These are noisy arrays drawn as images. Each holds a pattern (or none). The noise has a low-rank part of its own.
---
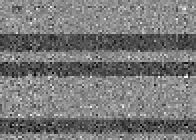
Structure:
bands of rows
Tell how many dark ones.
3
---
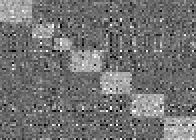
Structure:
blocks along the diagonal
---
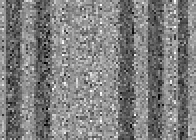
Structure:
bands of columns
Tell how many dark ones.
5
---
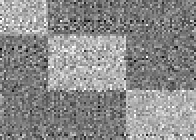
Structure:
blocks along the diagonal
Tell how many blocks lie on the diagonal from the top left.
3
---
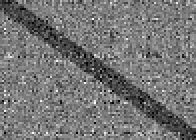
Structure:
a diagonal band
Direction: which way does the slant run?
top left to bottom right
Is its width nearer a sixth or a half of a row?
a sixth
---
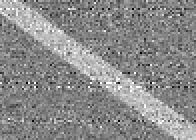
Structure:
a diagonal band
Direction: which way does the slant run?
top left to bottom right
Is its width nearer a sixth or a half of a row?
a sixth
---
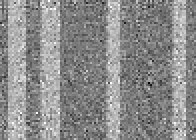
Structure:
bands of columns
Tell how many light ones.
4
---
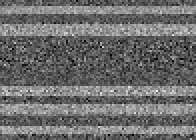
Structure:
bands of rows
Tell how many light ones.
5
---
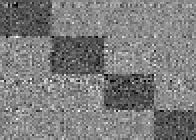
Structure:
blocks along the diagonal
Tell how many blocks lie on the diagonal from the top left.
4
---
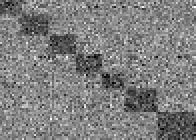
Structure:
blocks along the diagonal
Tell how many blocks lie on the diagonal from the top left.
7
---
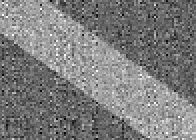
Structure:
a diagonal band
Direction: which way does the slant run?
top left to bottom right
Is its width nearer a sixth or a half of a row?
a half
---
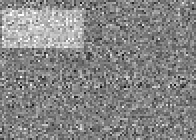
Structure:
one block
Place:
top left
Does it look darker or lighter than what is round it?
lighter
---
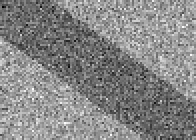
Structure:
a diagonal band
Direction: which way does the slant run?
top left to bottom right
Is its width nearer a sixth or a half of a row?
a half
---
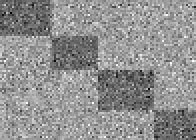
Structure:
blocks along the diagonal
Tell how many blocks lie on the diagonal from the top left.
4
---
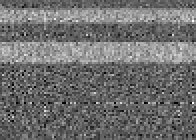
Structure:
bands of rows
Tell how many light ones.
2
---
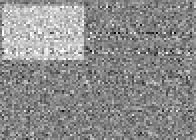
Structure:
one block
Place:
top left
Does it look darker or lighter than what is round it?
lighter
